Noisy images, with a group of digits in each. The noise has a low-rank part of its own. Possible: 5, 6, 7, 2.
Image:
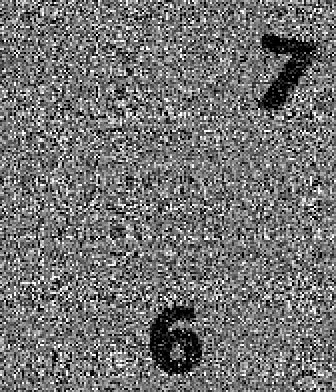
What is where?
top right: 7; bottom middle: 6
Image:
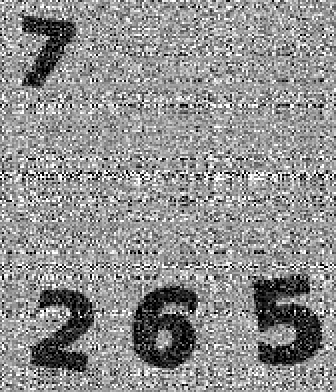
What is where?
top left: 7; bottom left: 2; bottom middle: 6; bottom right: 5
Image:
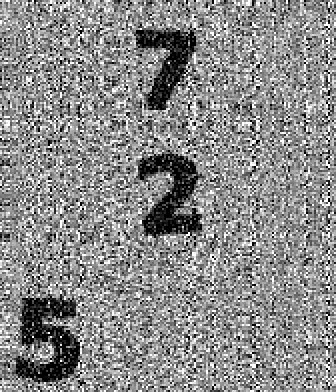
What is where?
top middle: 7; centre: 2; bottom left: 5
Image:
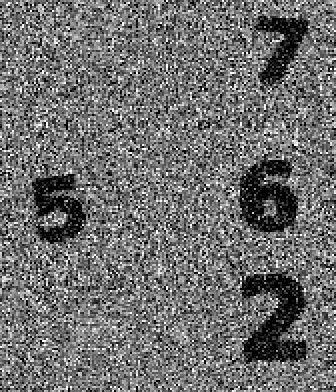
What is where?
top right: 7; middle left: 5; middle right: 6; bottom right: 2
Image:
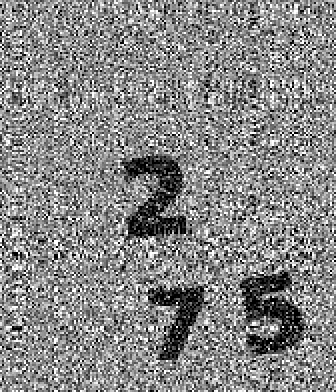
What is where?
centre: 2; bottom middle: 7; bottom right: 5
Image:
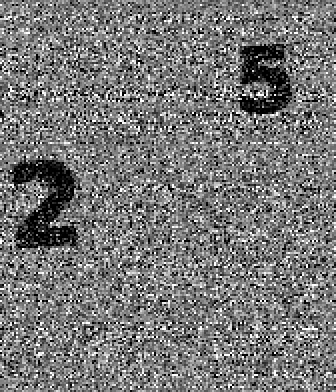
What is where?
top right: 5; middle left: 2
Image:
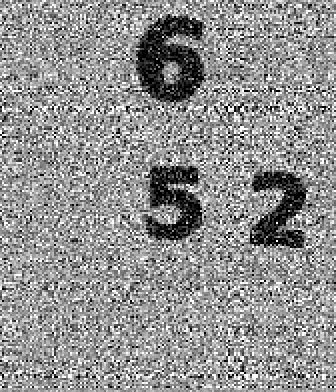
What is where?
top middle: 6; centre: 5; middle right: 2
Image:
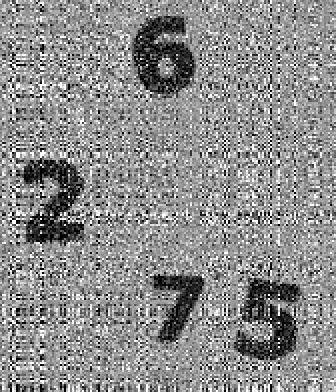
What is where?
top middle: 6; middle left: 2; bottom middle: 7; bottom right: 5
